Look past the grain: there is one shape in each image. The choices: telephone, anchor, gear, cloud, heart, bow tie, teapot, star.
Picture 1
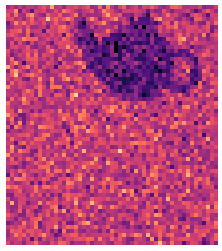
dark teapot
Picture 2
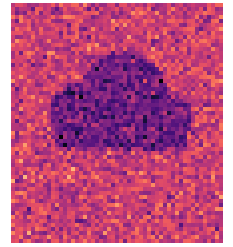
dark cloud
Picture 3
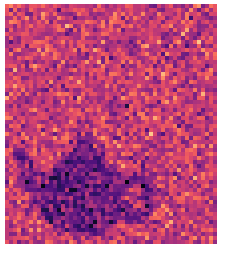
dark teapot
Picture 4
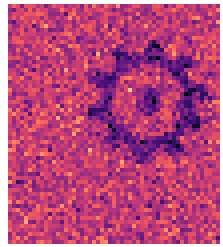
dark gear
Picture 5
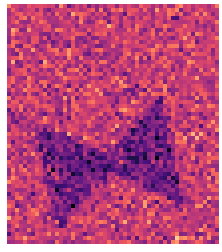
dark bow tie
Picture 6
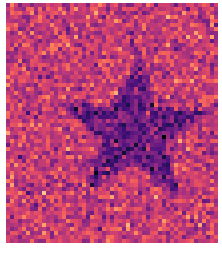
dark star
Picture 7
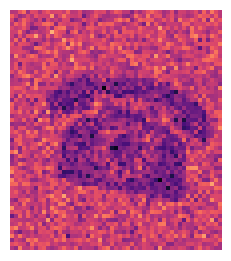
dark telephone
